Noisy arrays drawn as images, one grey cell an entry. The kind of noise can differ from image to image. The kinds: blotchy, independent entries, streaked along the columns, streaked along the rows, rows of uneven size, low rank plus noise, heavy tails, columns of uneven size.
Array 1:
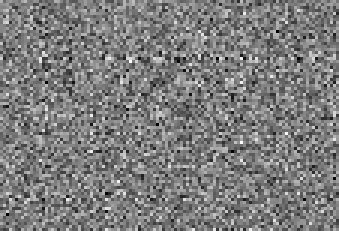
low rank plus noise
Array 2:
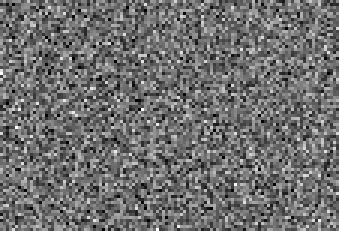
independent entries
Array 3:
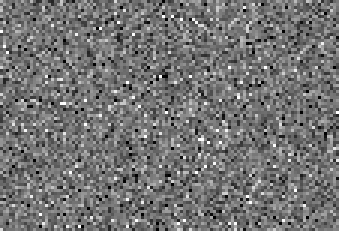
heavy tails
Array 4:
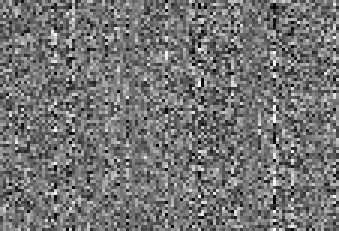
columns of uneven size
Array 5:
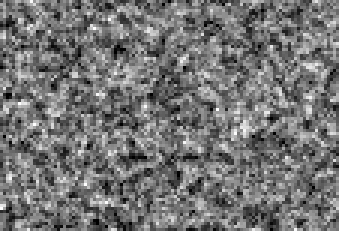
blotchy
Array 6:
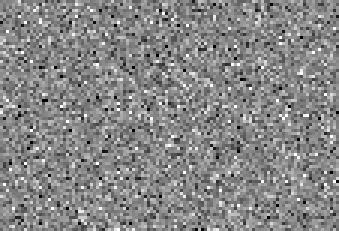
heavy tails
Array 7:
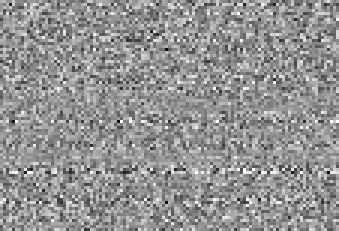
rows of uneven size
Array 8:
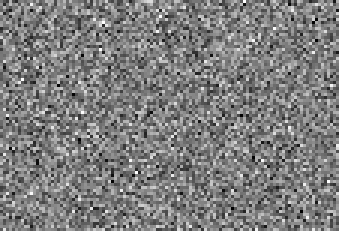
independent entries
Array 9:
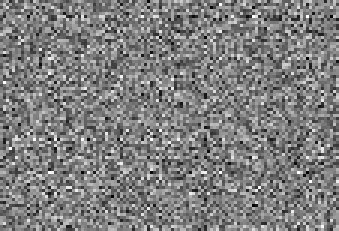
low rank plus noise
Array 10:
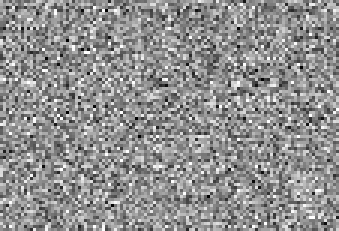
low rank plus noise
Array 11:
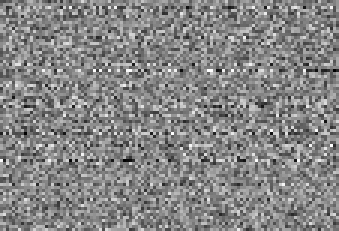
rows of uneven size
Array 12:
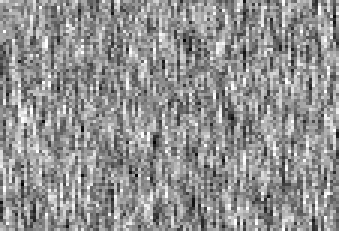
streaked along the columns
